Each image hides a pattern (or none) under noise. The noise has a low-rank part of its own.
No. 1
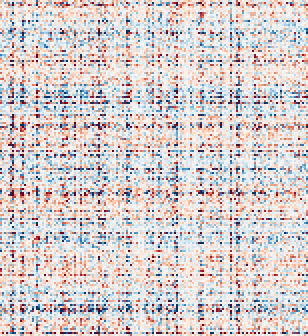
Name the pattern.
horizontal stripes
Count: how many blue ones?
5
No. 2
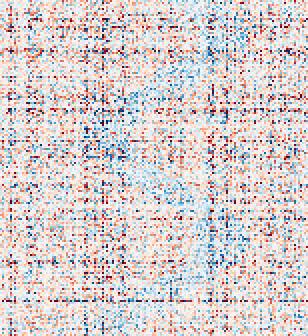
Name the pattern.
a wavy band
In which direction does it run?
top to bottom
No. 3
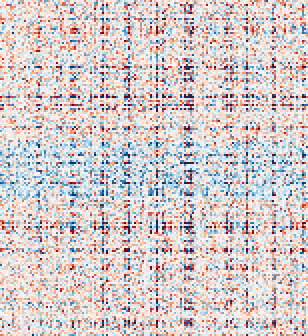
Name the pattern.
one horizontal stripe
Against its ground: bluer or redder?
bluer
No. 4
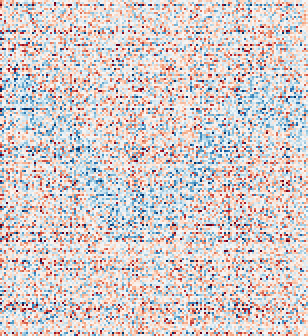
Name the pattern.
a wavy band
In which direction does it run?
left to right
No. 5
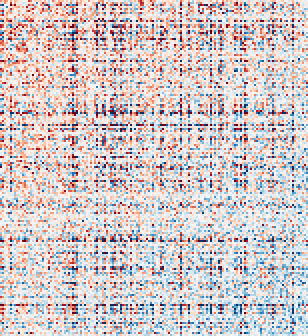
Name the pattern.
a smooth slope
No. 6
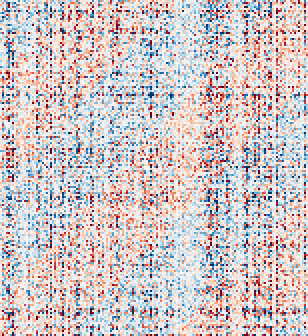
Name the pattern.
diagonal stripes
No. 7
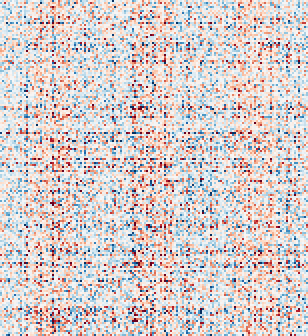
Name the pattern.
vertical stripes
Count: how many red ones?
3
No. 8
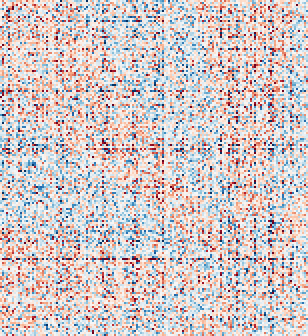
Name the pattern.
spokes from one point
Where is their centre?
bottom right
